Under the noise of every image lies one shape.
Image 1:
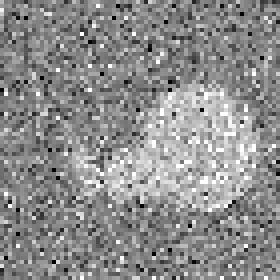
pear
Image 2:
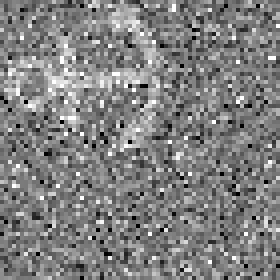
anchor
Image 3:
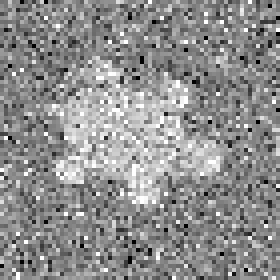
turtle
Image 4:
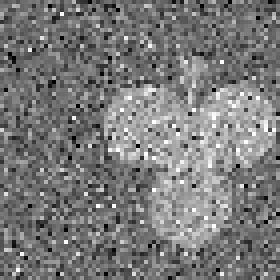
club
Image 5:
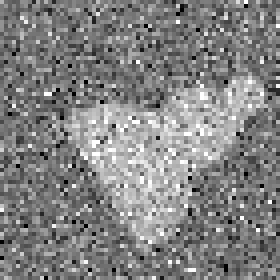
chess pawn
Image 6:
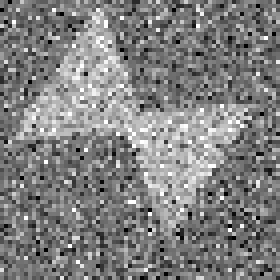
bow tie
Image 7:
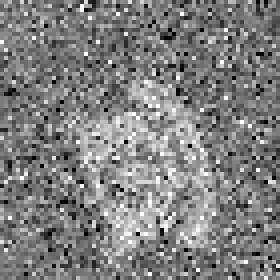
telephone
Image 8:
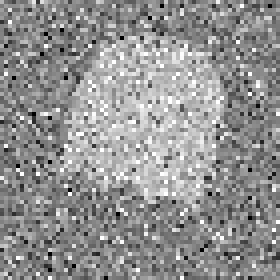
ghost
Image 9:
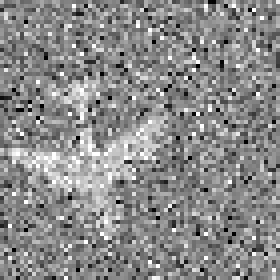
airplane
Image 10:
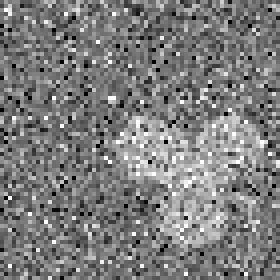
club
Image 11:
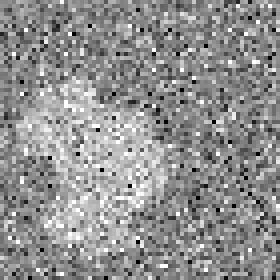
car
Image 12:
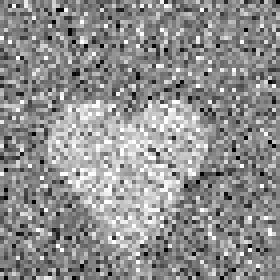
heart
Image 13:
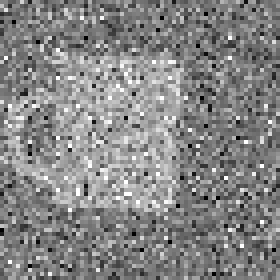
cup
